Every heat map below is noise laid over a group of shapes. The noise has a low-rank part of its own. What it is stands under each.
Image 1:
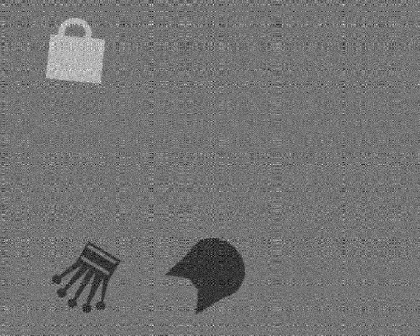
top left: light cup; bottom left: dark chess queen; bottom middle: dark cat's head
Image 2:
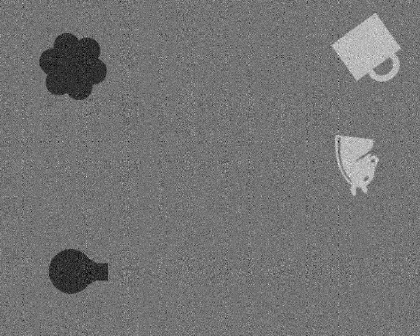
top left: dark flower; top right: light cup; middle right: light chess knight; bottom left: dark light bulb
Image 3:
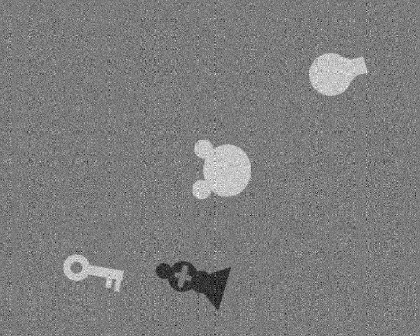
top right: light light bulb; centre: light bear's head; bottom left: light key; bottom middle: dark chess bishop
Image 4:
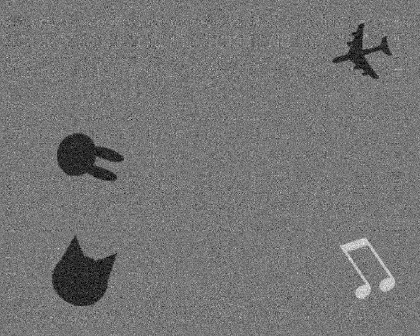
top right: dark airplane; middle left: dark rabbit's head; bottom left: dark cat's head; bottom right: light pair of musical notes
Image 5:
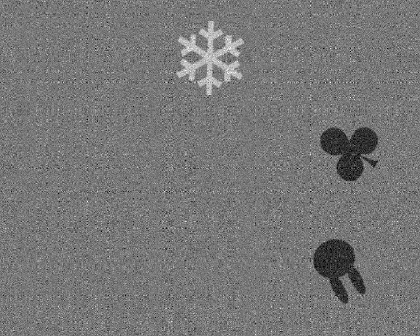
top middle: light snowflake; middle right: dark club; bottom right: dark rabbit's head
